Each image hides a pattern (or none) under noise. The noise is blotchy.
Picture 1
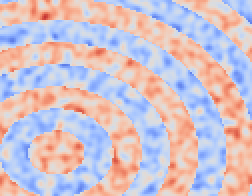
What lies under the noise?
rings round one point
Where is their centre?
bottom left
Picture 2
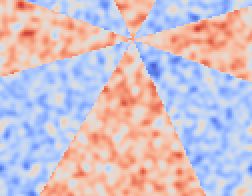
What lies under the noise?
spokes from one point
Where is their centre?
top middle
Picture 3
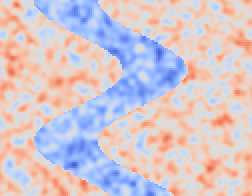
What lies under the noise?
a wavy band
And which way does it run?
top to bottom
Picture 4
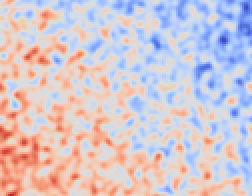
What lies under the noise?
a smooth slope
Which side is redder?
bottom left
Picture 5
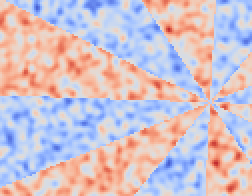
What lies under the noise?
spokes from one point
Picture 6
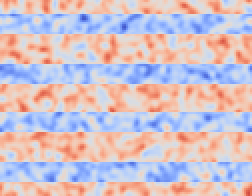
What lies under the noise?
horizontal stripes
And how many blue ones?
4
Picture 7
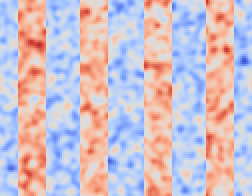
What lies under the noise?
vertical stripes
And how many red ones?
4
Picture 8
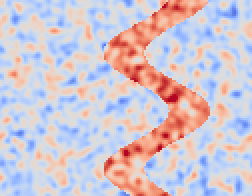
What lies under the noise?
a wavy band
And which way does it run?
top to bottom
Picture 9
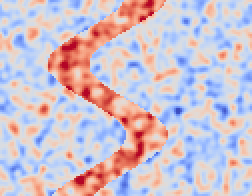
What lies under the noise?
a wavy band
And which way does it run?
top to bottom
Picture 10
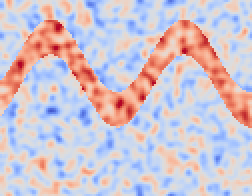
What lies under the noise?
a wavy band
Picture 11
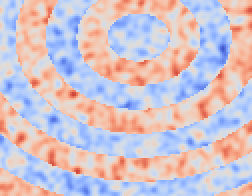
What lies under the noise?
rings round one point
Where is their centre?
top middle
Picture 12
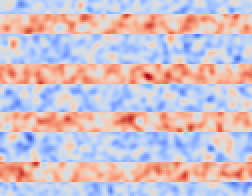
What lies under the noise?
horizontal stripes
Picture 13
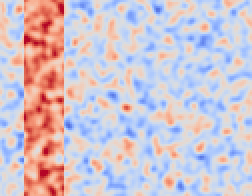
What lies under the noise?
one vertical stripe
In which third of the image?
left
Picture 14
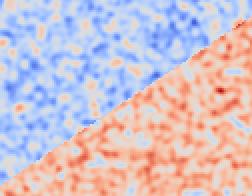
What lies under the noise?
a sharp edge
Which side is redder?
bottom right
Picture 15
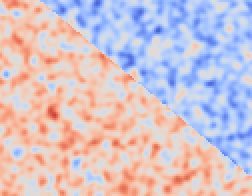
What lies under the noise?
a sharp edge
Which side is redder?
bottom left
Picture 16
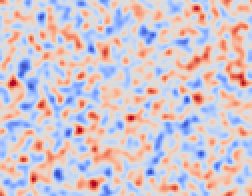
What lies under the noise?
only noise
